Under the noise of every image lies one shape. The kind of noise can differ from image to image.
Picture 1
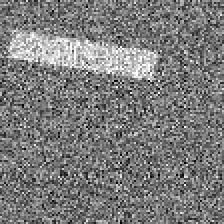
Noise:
low rank plus noise
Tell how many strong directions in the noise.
one
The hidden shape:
bar
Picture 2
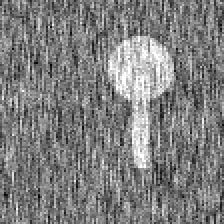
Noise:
streaked along the columns
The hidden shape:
lollipop
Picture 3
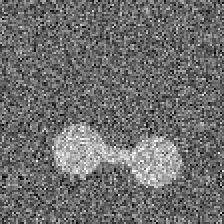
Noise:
low rank plus noise
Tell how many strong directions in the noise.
one
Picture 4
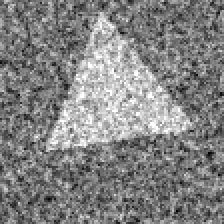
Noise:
blotchy
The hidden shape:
triangle
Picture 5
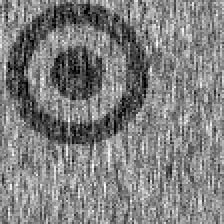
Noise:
streaked along the columns
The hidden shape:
bullseye
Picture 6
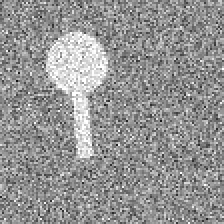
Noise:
independent entries
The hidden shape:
lollipop
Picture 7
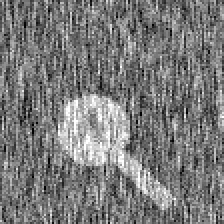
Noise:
streaked along the columns
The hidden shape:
lollipop
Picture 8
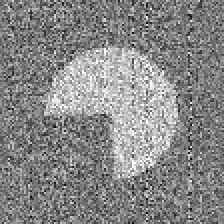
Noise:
columns of uneven size
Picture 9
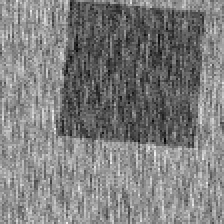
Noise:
streaked along the columns
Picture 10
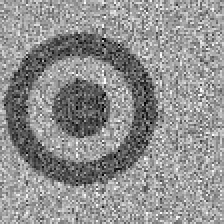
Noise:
columns of uneven size
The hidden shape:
bullseye
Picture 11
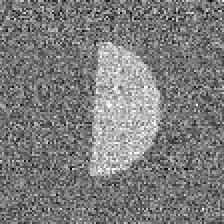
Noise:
rows of uneven size
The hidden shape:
half disc
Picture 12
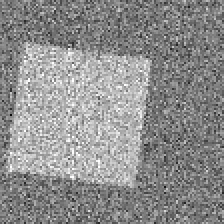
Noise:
columns of uneven size
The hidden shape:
square
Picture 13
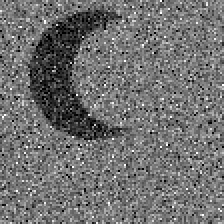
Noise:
heavy tails
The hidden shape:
crescent
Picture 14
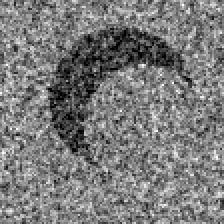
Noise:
blotchy
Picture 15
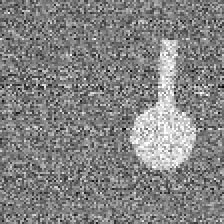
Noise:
rows of uneven size
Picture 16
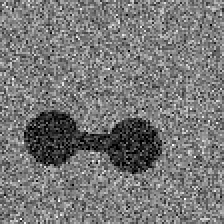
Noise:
independent entries
